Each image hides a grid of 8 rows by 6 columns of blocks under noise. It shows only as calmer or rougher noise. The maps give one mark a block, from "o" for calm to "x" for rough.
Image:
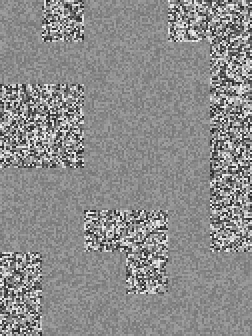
o x o o x x
o o o o o x
x x o o o x
x x o o o x
o o o o o x
o o x x o x
x o o x o o
x o o o o o
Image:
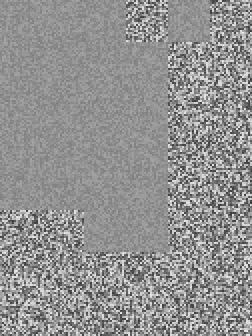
o o o x o x
o o o o x x
o o o o x x
o o o o x x
o o o o x x
x x o o x x
x x x x x x
x x x x x x
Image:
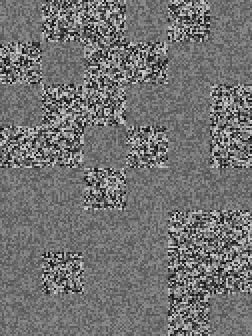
o x x o x o
x o x x o o
o x x o o x
x x o x o x
o o x o o o
o o o o x x
o x o o x x
o o o o x o
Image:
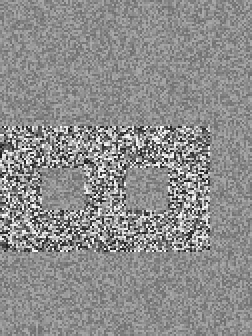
o o o o o o
o o o o o o
o o o o o o
x x x x x o
x o x o x o
x x x x x o
o o o o o o
o o o o o o
